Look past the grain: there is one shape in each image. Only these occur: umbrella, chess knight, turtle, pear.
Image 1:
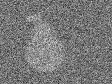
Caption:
light pear
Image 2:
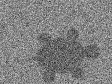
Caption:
dark turtle
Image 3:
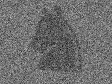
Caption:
dark chess knight
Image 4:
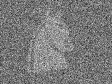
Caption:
light chess knight
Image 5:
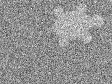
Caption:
light turtle
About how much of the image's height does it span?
half
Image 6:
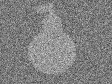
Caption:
light pear
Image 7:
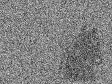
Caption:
dark chess knight
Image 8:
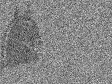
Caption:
dark chess knight
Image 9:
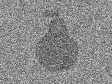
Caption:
dark pear
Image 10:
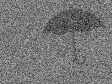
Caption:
dark umbrella
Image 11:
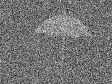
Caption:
light umbrella
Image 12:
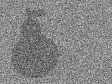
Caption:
dark pear
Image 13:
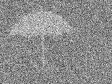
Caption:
light umbrella
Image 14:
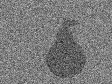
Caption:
dark pear
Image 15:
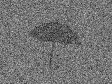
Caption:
dark umbrella
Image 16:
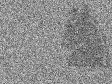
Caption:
dark chess knight
